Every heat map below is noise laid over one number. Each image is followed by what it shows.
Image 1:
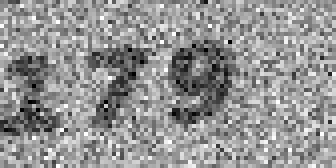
179
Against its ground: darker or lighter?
darker
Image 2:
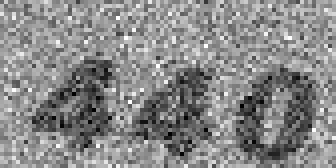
440
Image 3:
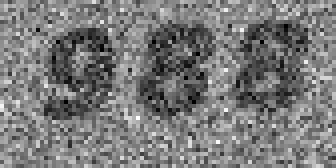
988
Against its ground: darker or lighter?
darker
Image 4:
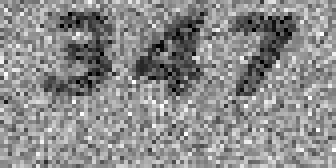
347
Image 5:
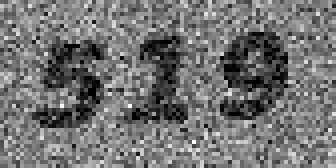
519
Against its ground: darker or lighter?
darker
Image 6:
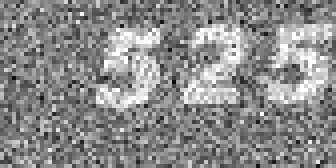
525
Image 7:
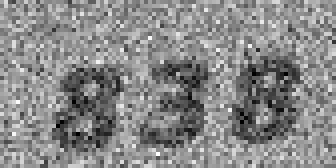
838
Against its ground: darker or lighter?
darker
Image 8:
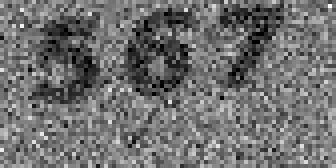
567
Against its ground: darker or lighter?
darker
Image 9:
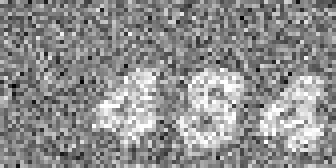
484
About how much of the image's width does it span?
two thirds
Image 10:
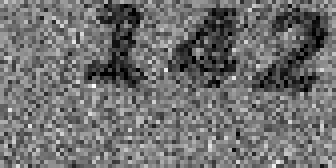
142
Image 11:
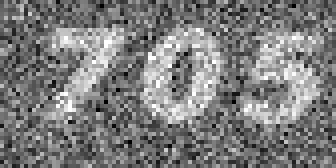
705
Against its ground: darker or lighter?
lighter
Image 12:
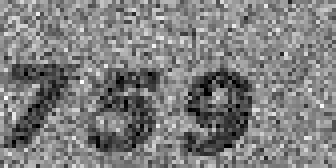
759
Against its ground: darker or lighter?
darker
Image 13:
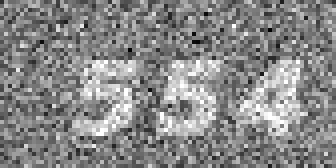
554
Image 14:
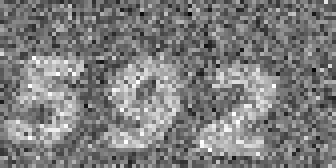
592
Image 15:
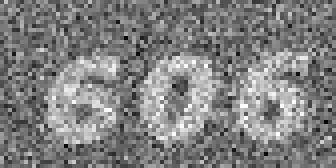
606
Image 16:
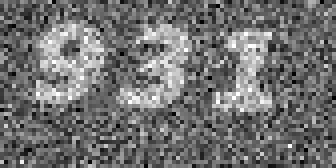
931
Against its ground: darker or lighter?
lighter
